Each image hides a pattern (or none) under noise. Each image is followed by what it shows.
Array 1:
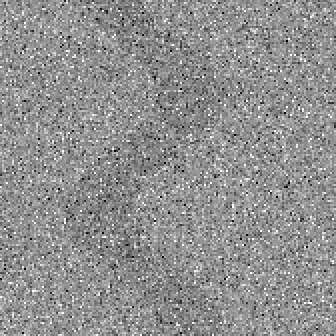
a wavy band
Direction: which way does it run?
top to bottom
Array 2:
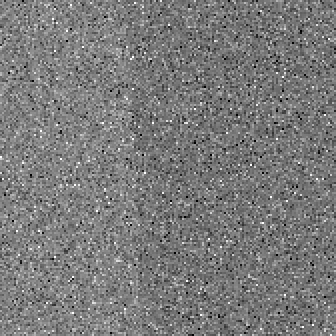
a sharp edge
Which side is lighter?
left
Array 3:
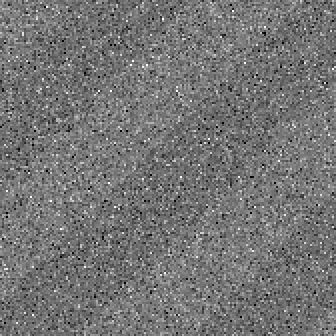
diagonal stripes
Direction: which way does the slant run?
bottom left to top right
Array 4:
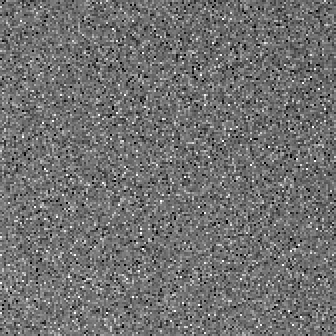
a smooth slope
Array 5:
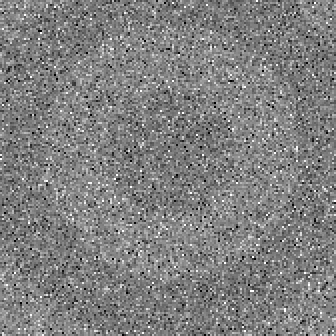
rings round one point
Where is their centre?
centre
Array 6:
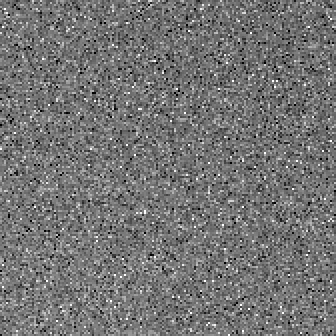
a smooth slope
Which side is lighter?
bottom left
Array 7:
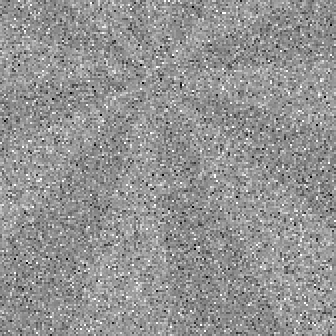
spokes from one point
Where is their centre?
top middle
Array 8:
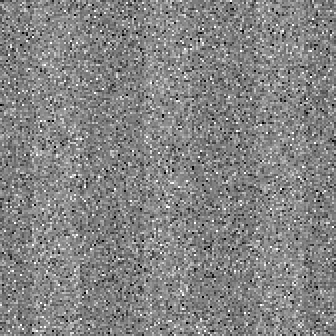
vertical stripes
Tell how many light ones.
3
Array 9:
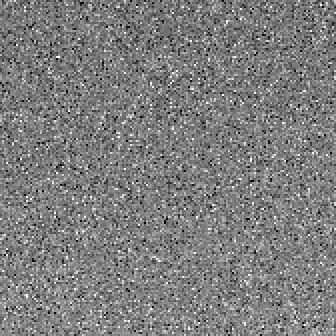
a smooth slope
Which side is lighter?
bottom
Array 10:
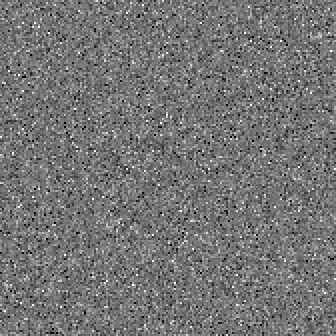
only noise
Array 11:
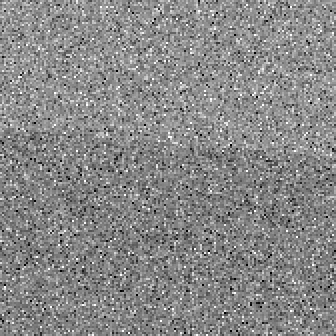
a sharp edge
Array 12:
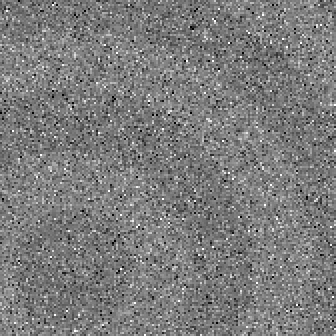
rings round one point
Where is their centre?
bottom left
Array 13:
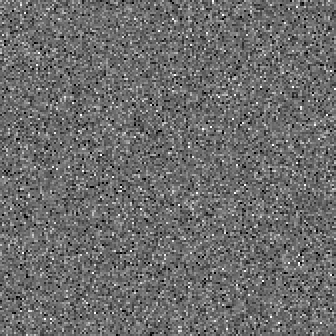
only noise
